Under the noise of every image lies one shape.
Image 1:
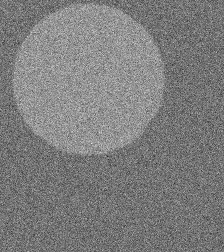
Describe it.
light disc
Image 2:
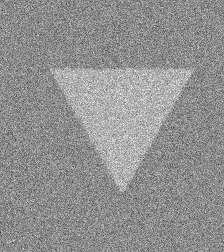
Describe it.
light triangle
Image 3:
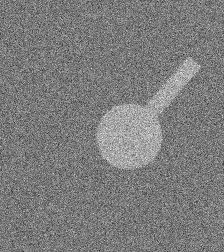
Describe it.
light lollipop
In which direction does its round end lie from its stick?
down and left
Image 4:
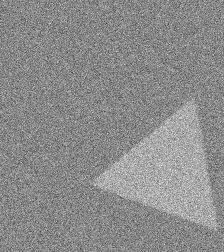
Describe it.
light triangle
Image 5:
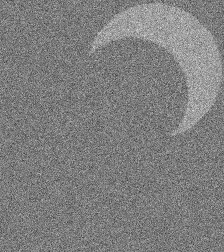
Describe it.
light crescent
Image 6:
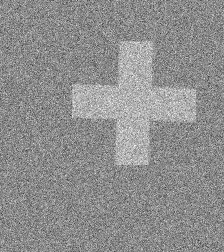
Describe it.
light cross
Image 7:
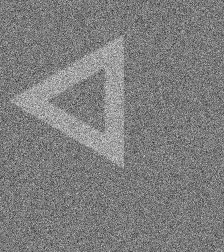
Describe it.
light triangle frame
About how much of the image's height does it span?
half
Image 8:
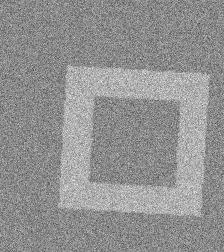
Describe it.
light square frame
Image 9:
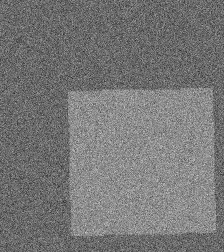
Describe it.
light square
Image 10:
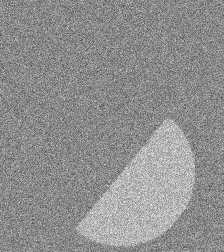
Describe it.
light half disc
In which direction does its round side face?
down and right
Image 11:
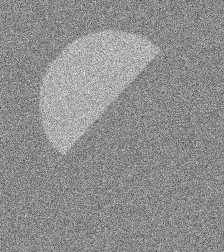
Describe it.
light half disc
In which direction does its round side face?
up and left
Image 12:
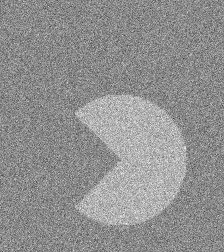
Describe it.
light disc with a wedge cut out
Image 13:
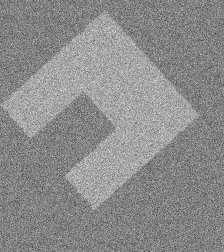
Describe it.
light square with a notch
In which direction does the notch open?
down and left
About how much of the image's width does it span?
nearly all
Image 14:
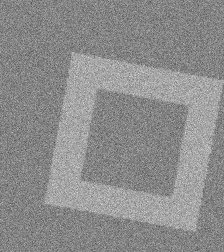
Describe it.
light square frame
